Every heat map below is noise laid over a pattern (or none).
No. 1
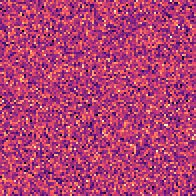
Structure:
only noise
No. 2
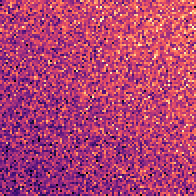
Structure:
a smooth slope
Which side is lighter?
top right
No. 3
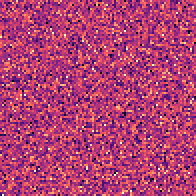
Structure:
only noise
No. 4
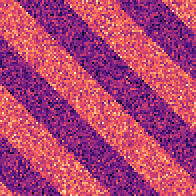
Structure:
diagonal stripes
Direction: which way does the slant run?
top left to bottom right
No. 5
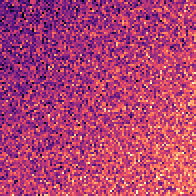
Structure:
a smooth slope
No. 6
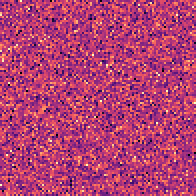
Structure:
only noise
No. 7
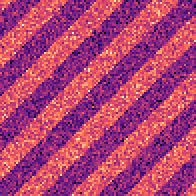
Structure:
diagonal stripes
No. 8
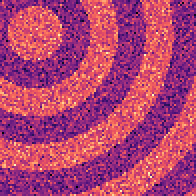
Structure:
rings round one point
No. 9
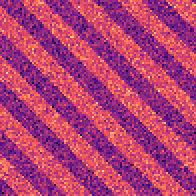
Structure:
diagonal stripes
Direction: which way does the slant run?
top left to bottom right
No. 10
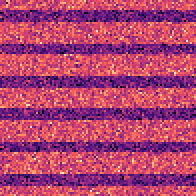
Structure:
horizontal stripes
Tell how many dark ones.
6
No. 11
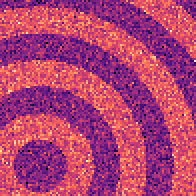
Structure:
rings round one point
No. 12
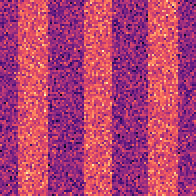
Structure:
vertical stripes
